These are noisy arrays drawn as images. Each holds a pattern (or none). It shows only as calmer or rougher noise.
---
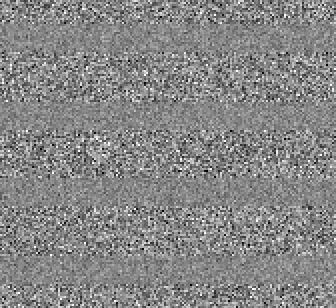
horizontal stripes
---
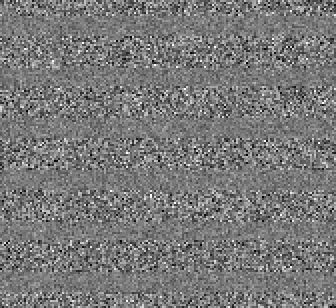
horizontal stripes
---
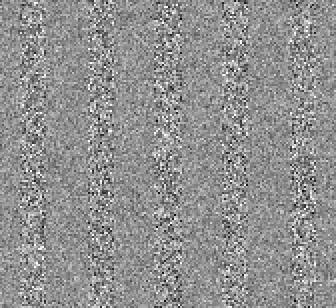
vertical stripes
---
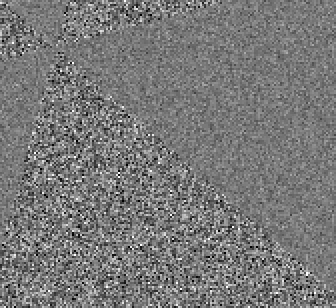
spokes from one point
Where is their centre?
top left
